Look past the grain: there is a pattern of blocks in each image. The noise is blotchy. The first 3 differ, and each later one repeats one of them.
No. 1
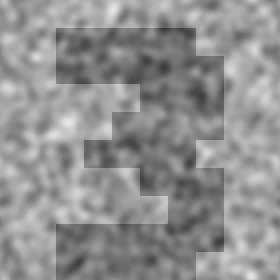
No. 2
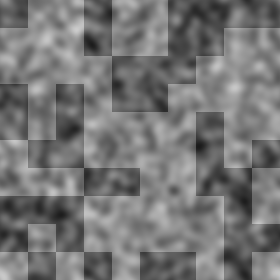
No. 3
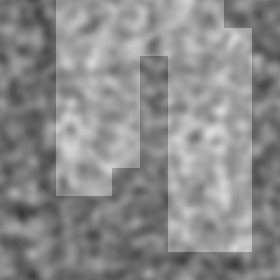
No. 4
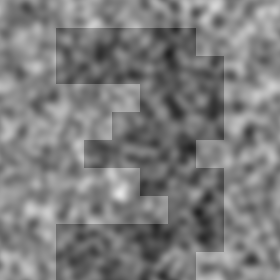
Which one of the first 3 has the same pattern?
1
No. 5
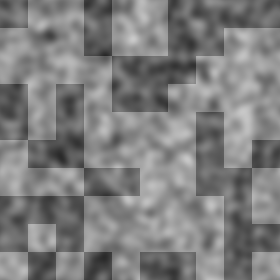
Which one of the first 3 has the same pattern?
2
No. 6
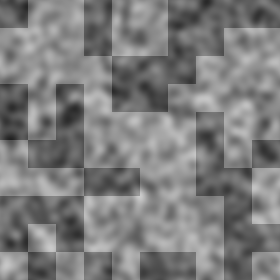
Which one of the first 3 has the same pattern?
2
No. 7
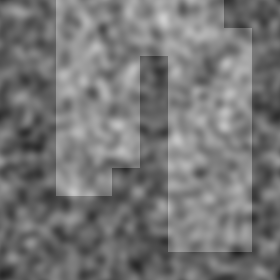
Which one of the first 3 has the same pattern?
3
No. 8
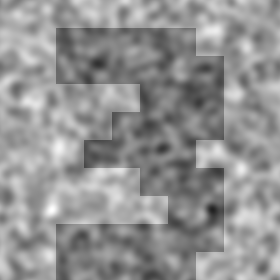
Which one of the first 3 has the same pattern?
1
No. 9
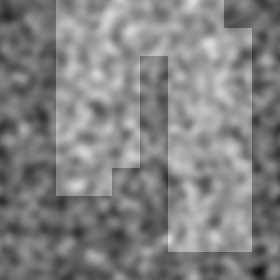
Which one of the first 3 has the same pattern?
3
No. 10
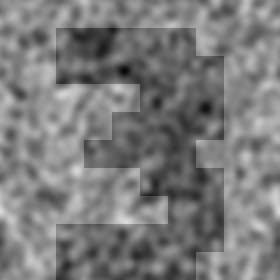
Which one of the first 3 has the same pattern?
1
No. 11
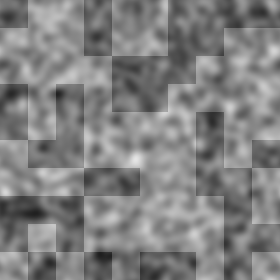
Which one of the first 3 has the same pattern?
2
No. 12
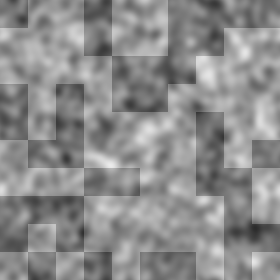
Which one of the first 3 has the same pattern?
2
